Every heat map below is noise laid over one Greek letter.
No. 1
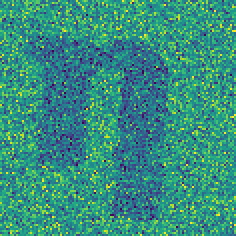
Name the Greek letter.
eta
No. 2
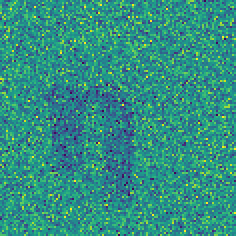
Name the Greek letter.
eta
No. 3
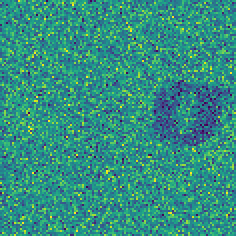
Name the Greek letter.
sigma
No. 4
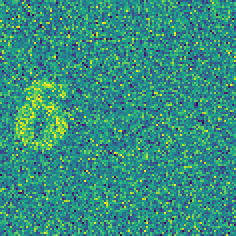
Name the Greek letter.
delta
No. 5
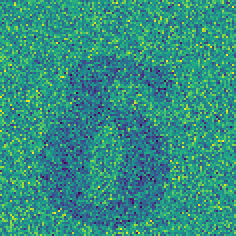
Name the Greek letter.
delta
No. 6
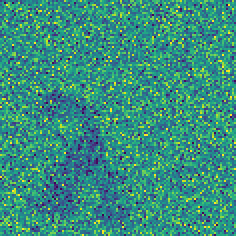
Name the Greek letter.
lambda
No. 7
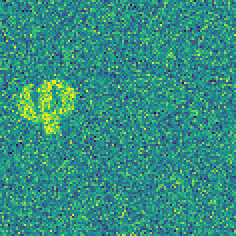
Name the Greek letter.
phi
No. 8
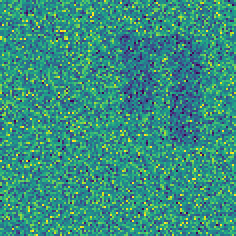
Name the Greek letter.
eta
